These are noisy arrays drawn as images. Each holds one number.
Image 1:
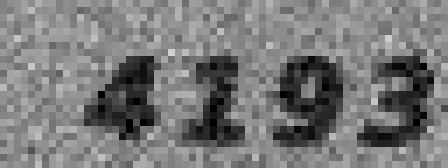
4193
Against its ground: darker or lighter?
darker
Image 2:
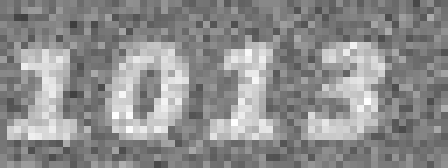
1013
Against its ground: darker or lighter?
lighter
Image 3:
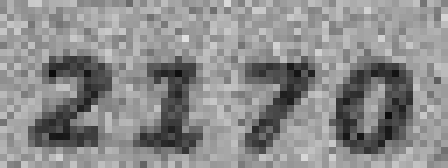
2170
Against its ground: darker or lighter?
darker
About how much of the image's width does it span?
nearly all
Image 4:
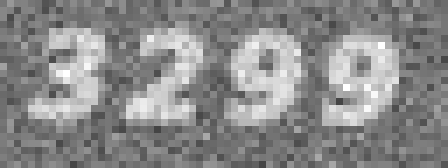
3299
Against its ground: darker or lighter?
lighter
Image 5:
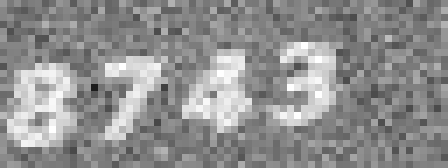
8743
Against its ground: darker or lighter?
lighter
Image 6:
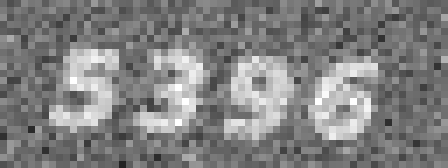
5396
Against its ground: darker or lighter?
lighter
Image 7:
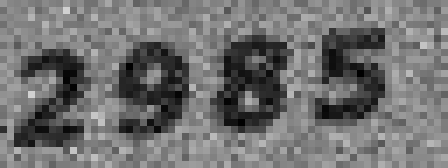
2985
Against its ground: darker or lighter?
darker
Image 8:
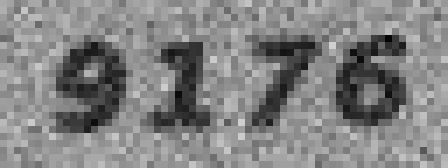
9176
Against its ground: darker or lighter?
darker
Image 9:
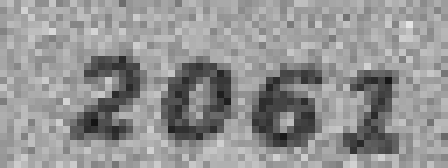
2061
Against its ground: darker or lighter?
darker
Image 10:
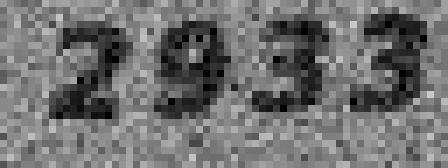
2933
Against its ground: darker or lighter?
darker
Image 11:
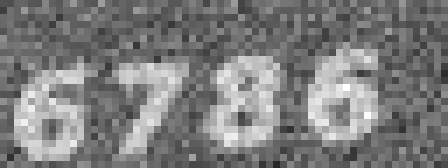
6786
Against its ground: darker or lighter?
lighter
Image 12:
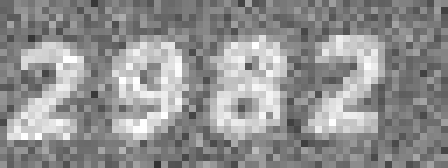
2982
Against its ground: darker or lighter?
lighter
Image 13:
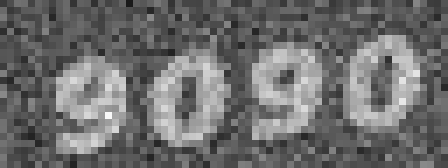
9090
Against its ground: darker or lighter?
lighter
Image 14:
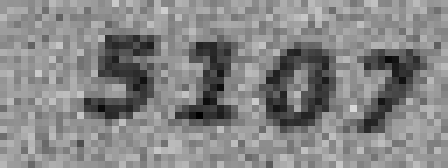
5107
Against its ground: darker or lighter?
darker
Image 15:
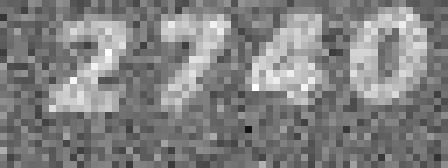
2740
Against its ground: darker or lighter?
lighter
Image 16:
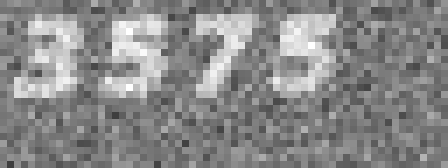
3575
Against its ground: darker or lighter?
lighter
